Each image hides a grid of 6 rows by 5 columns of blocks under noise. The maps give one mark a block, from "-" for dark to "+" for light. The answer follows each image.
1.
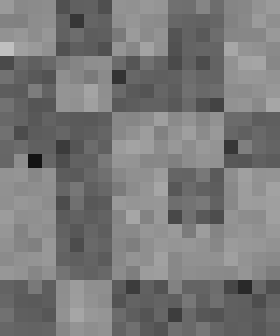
+-+-+
-+--+
--++-
+-+-+
+-+++
-+---
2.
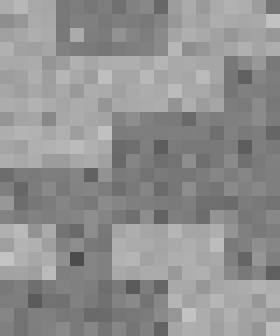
+--++
++++-
++---
-----
+-++-
---++
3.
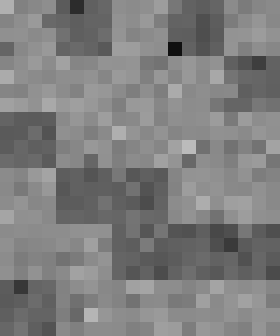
+-+-+
++++-
-++++
+--++
++---
-++++
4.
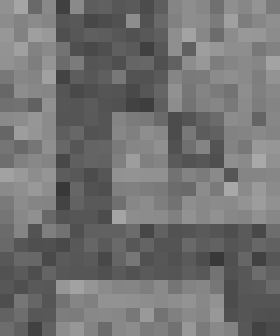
+--++
+--++
+-+-+
+-+++
-----
-+++-
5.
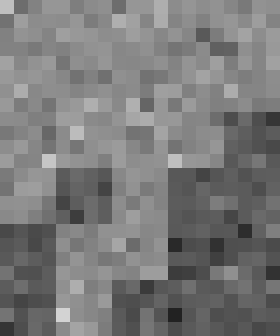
+++++
+++++
++++-
+-+--
-++--
-+---
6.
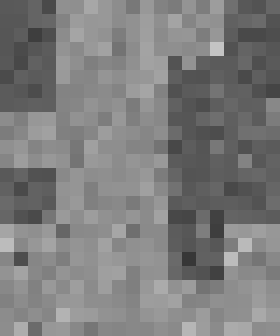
-+++-
-++--
+++--
-++--
+++-+
+++++
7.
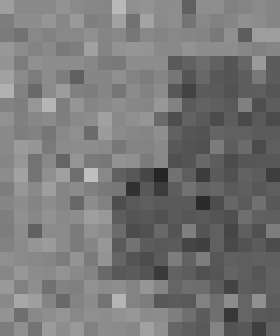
+++++
+++--
+++--
++---
++---
+++--
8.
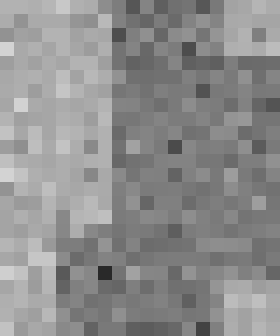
++--+
++---
++---
++---
+----
+---+
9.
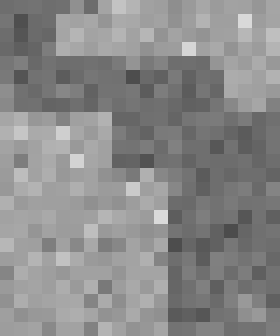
-++++
----+
++---
+++--
+++--
+++--
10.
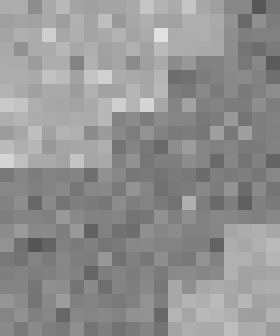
++++-
+++--
++---
-----
----+
---++
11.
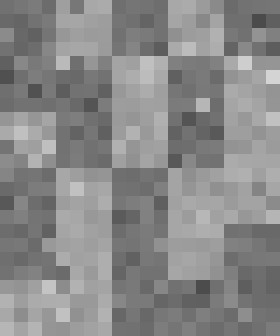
-+-+-
--+-+
+-+-+
-+-++
-+-+-
++---
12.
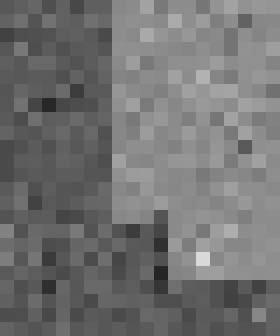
--+++
--+++
--+++
--+++
---++
-----
